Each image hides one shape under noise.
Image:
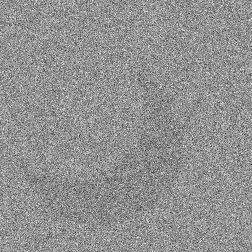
dark crescent
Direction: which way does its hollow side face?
up and left
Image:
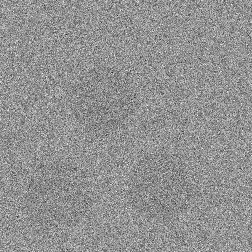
dark three dots
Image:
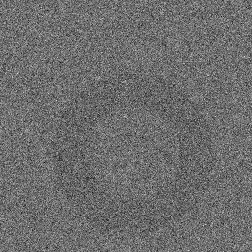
dark ring
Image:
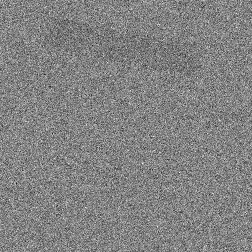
dark bar
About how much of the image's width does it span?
two thirds
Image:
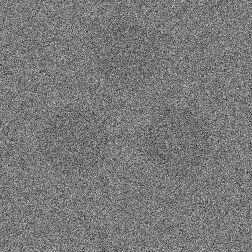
dark three dots
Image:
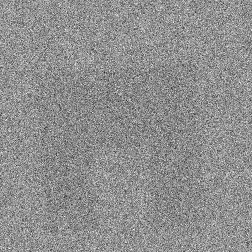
dark square with a notch
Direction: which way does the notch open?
down
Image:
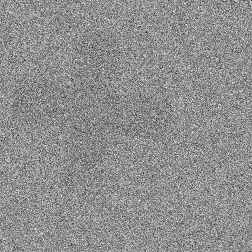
dark cross
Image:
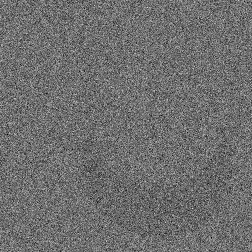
dark crescent
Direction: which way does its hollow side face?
up
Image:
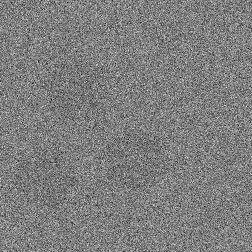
dark three dots
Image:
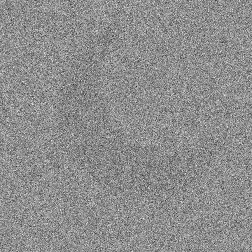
dark crescent
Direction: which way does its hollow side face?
up and right
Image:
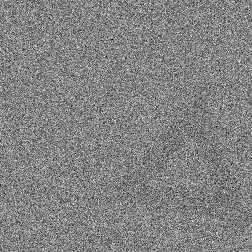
dark triangle frame
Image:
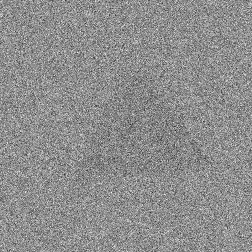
dark triangle
